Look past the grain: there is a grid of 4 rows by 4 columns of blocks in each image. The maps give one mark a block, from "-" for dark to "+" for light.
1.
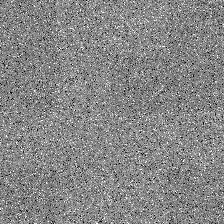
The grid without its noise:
- + + -
- + - -
+ + + +
- + + -
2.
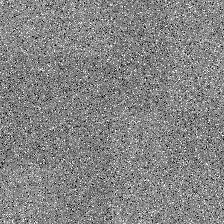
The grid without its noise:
+ + - +
- - - +
- - + -
+ - + +
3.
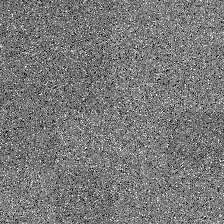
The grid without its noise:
- - + +
- - + +
- + + -
+ - + +
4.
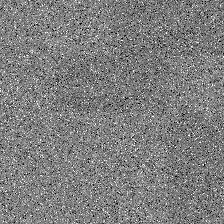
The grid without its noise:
+ + - -
+ - - +
+ + + -
+ + + -
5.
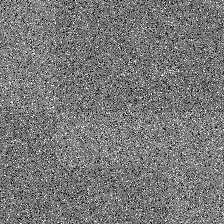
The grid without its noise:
+ - - -
+ - - -
- + + +
- - - +
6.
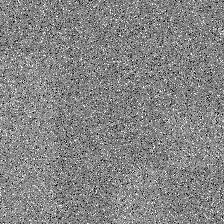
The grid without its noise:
- - - -
+ - - -
+ - - +
+ - + -
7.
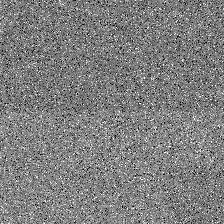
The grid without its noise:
- - - -
- - - -
+ + + +
+ + + -
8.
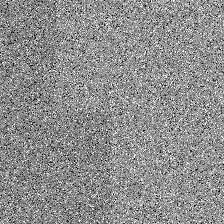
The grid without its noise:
- + + +
- + + +
- - + +
- - + +
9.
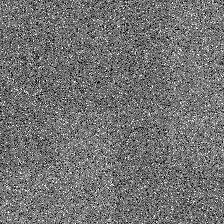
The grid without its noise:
- - - +
- - - +
- + - +
+ + - -
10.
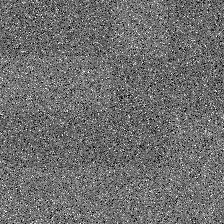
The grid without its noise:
- - + -
+ + - -
- - - +
+ + + +
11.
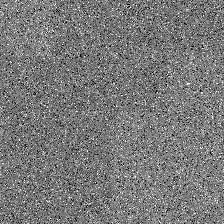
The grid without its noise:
+ - - -
- - - +
- - + +
- - + +
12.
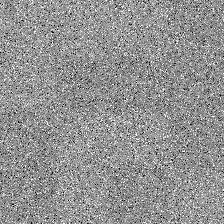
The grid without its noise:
+ + + -
+ - - -
- + + -
- + - +
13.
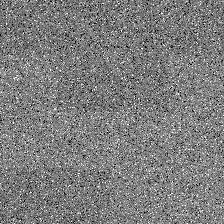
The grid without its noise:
- - - -
+ - - +
+ + + +
- - + +
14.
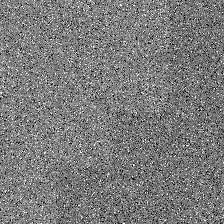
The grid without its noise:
+ + + -
+ + + -
+ + - -
+ - - -
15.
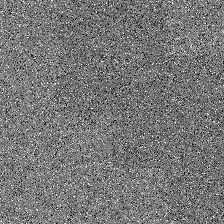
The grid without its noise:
+ - - +
+ - - -
+ + - -
+ + + -
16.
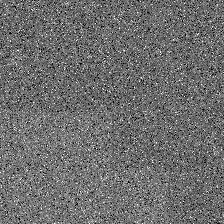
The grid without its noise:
- - - -
- - - -
+ + - -
+ + + -
